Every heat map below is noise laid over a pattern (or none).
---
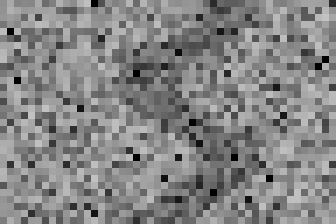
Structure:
a wavy band
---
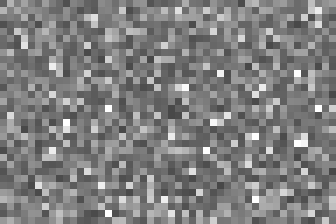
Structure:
only noise
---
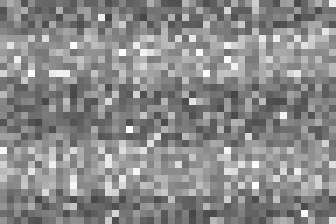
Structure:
horizontal stripes
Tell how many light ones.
2
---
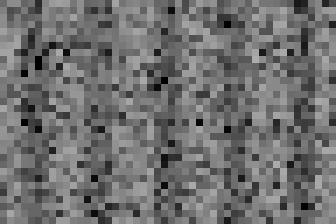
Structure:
vertical stripes
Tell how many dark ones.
5
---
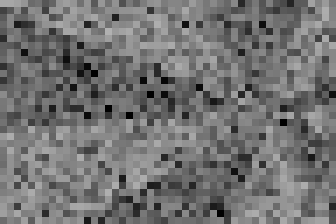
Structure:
spokes from one point
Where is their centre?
middle right
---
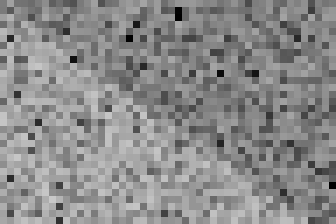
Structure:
a sharp edge
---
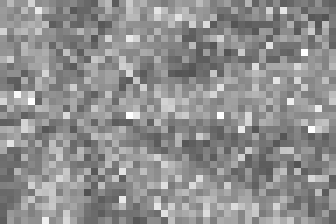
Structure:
spokes from one point
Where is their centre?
middle left
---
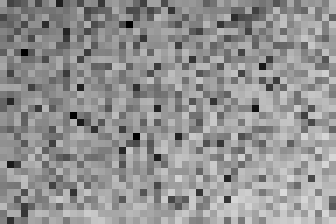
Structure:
a smooth slope
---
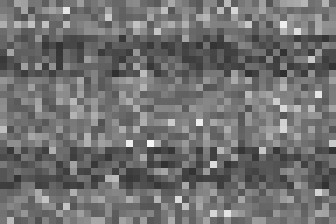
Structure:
horizontal stripes
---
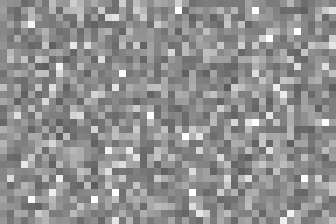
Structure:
only noise
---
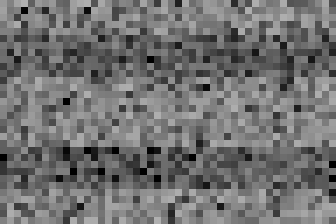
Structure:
horizontal stripes
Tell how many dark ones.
2
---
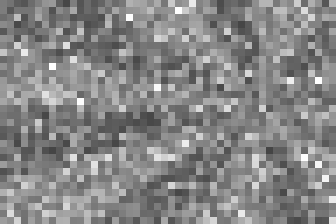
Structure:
spokes from one point
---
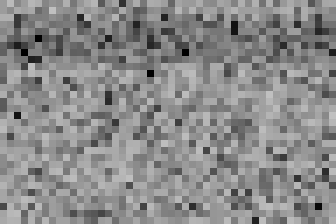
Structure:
one horizontal stripe
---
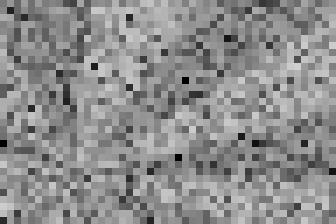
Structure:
spokes from one point
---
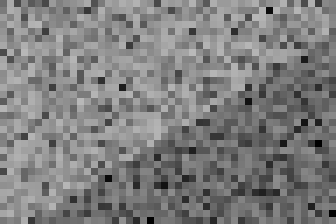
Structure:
a sharp edge
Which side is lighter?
top left
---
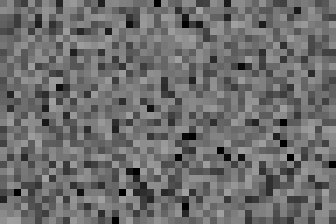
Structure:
only noise
